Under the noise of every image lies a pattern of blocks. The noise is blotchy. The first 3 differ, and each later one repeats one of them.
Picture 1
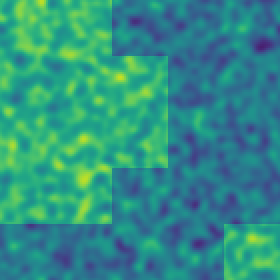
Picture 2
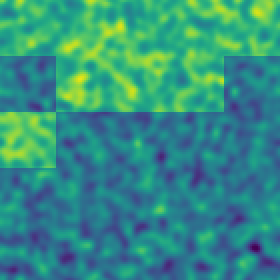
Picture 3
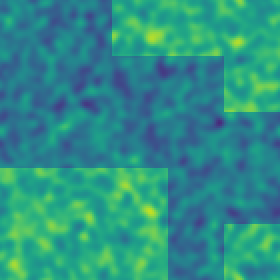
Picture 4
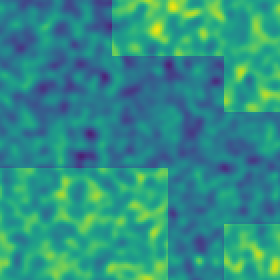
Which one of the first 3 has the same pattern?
3
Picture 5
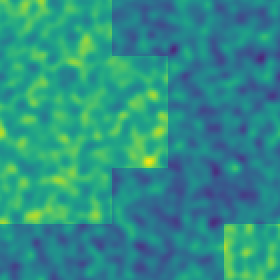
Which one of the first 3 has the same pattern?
1
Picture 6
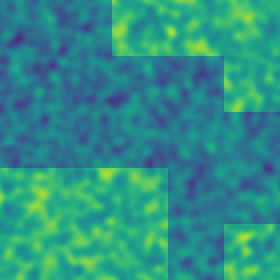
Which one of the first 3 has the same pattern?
3
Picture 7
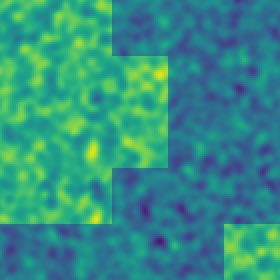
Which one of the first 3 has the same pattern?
1
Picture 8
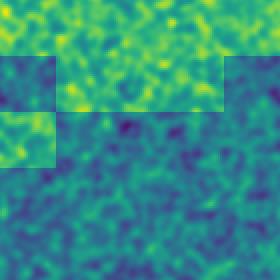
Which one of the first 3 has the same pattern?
2
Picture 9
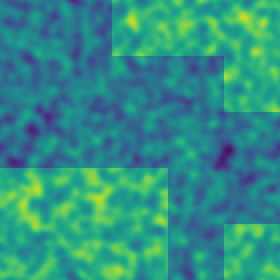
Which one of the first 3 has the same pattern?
3
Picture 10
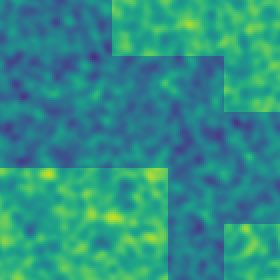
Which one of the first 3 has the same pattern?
3
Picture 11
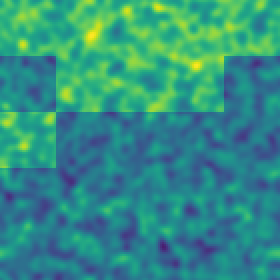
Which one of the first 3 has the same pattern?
2
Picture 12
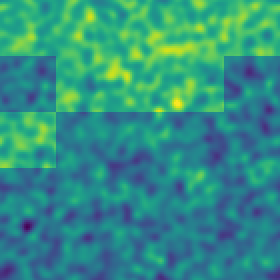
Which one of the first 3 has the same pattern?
2
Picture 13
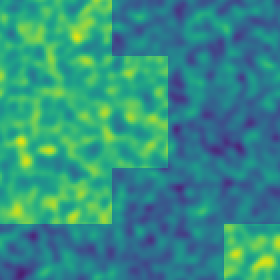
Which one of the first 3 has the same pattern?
1
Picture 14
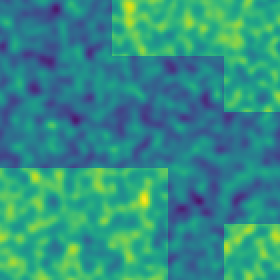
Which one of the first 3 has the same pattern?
3
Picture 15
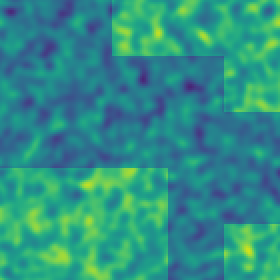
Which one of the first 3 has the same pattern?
3
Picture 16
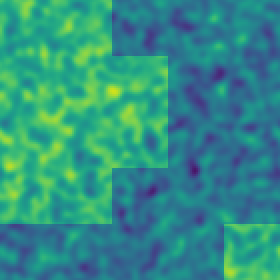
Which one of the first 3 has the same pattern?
1
